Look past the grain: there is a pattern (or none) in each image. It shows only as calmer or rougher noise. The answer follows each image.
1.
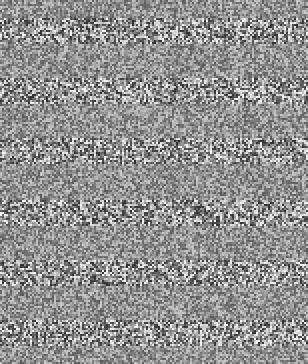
horizontal stripes
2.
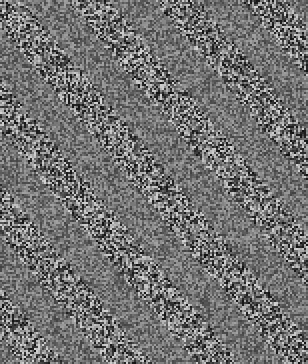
diagonal stripes
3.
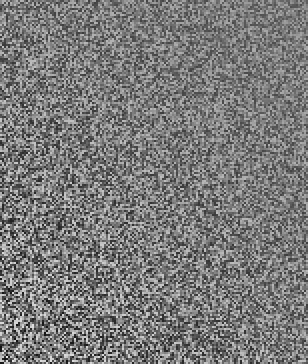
a smooth slope
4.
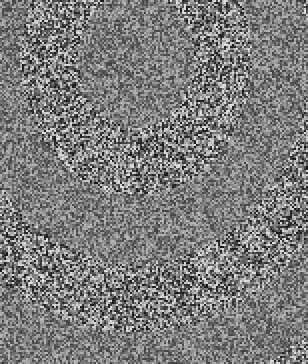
rings round one point
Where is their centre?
top middle
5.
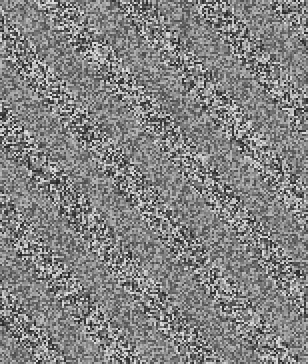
diagonal stripes
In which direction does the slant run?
top left to bottom right
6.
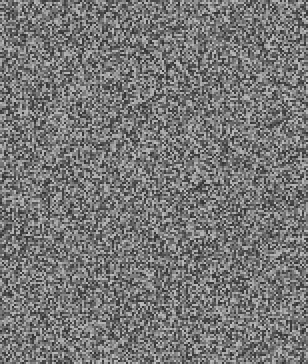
only noise
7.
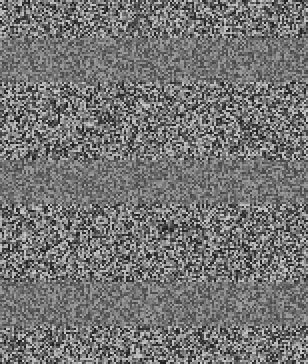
horizontal stripes
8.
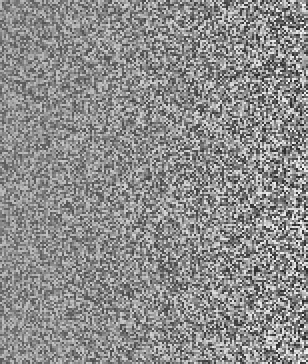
a smooth slope
